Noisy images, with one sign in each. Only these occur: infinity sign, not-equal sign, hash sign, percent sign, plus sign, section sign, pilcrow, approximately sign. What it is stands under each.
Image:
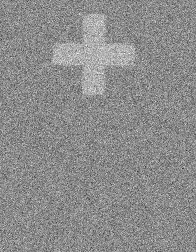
plus sign
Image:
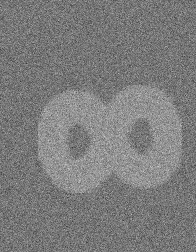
infinity sign
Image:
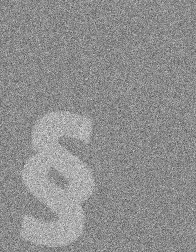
section sign
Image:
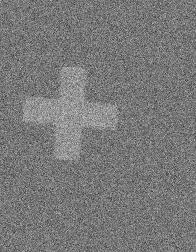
plus sign
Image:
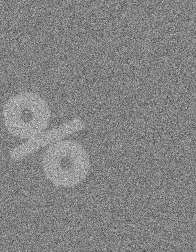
percent sign
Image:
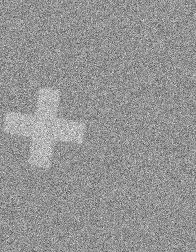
plus sign
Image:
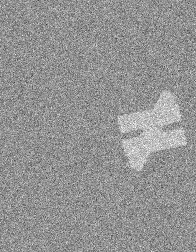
not-equal sign
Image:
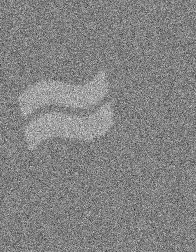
approximately sign
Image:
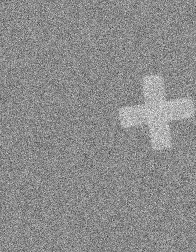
plus sign
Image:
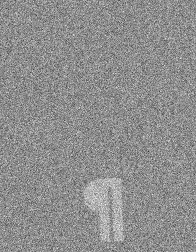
pilcrow
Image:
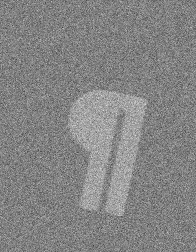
pilcrow
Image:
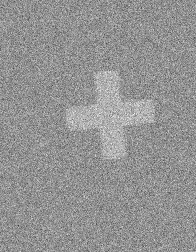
plus sign
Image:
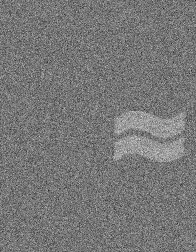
approximately sign
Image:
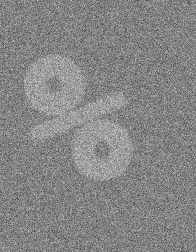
percent sign
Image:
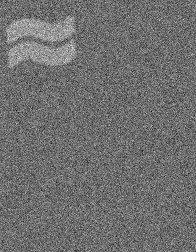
approximately sign
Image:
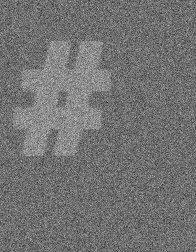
hash sign
